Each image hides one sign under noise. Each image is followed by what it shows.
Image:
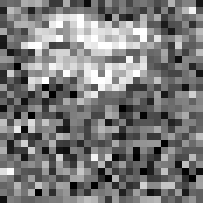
approximately sign
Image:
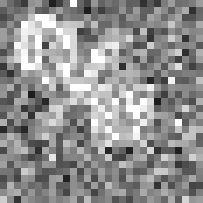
percent sign
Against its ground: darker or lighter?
lighter
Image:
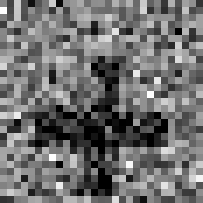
plus sign
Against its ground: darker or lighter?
darker
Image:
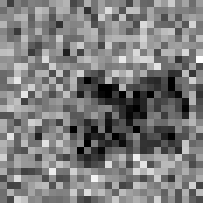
not-equal sign
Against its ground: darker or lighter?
darker
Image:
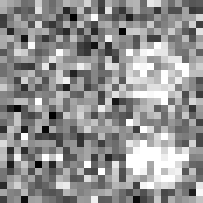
colon
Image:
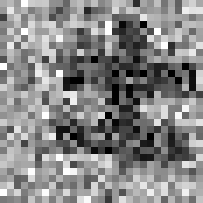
plus-minus sign
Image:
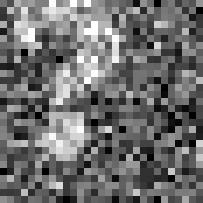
question mark
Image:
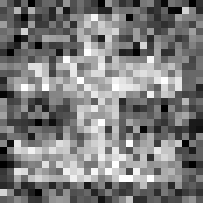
plus-minus sign
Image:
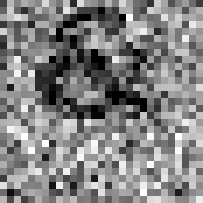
ampersand
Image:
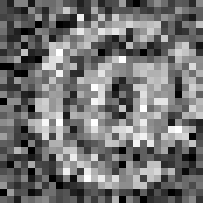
at sign
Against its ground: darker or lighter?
lighter
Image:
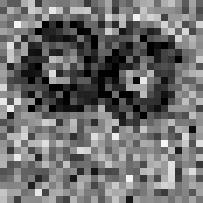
infinity sign
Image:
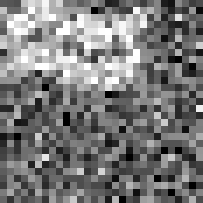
approximately sign
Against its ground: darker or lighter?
lighter
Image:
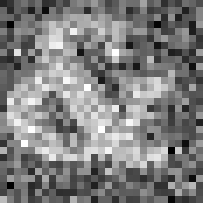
ampersand
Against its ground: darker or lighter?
lighter
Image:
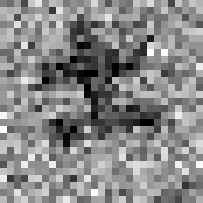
plus-minus sign
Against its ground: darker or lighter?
darker
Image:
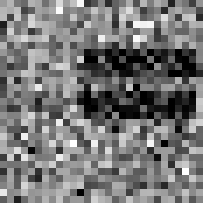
equals sign
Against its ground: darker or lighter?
darker
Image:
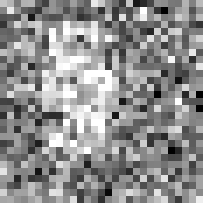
section sign
